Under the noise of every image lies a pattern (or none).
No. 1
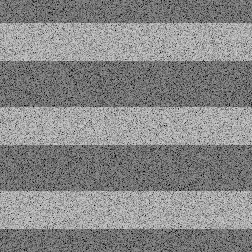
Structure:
horizontal stripes
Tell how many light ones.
3
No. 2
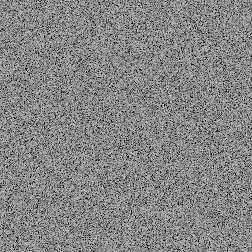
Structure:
only noise
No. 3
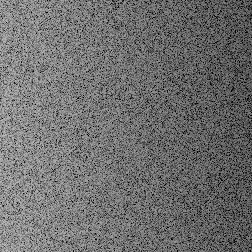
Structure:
a smooth slope
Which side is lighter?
left
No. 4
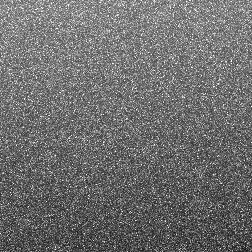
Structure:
a smooth slope
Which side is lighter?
top
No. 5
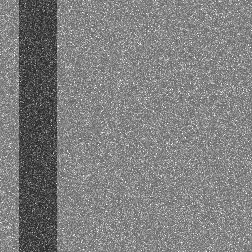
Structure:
one vertical stripe
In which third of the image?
left
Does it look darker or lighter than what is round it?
darker
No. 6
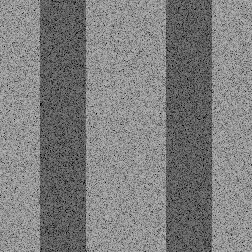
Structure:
vertical stripes
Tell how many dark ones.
2
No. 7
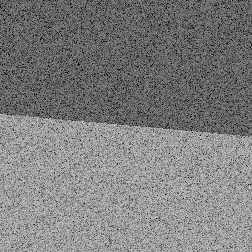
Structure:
a sharp edge
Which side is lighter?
bottom
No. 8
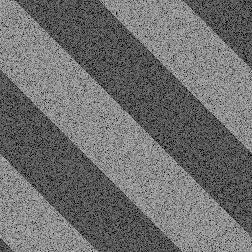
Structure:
diagonal stripes
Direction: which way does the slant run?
top left to bottom right
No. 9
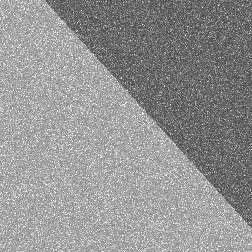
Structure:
a sharp edge
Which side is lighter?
bottom left
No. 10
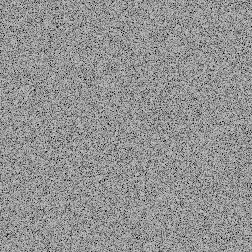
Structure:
only noise
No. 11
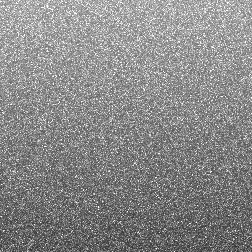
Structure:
a smooth slope
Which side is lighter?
top
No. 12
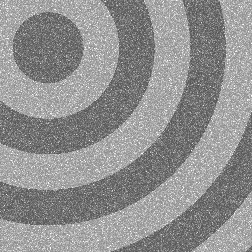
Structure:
rings round one point
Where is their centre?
top left
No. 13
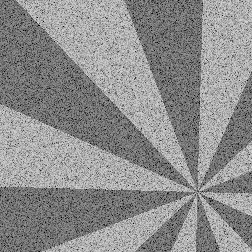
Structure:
spokes from one point
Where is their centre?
bottom right
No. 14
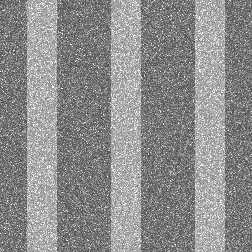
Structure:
vertical stripes
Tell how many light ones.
3
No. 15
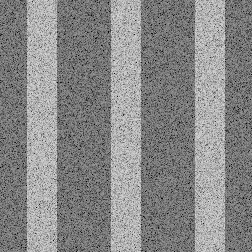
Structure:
vertical stripes
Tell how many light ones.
3
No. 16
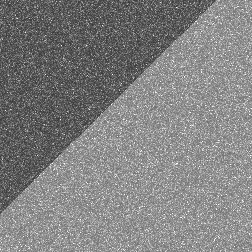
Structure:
a sharp edge
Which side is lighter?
bottom right
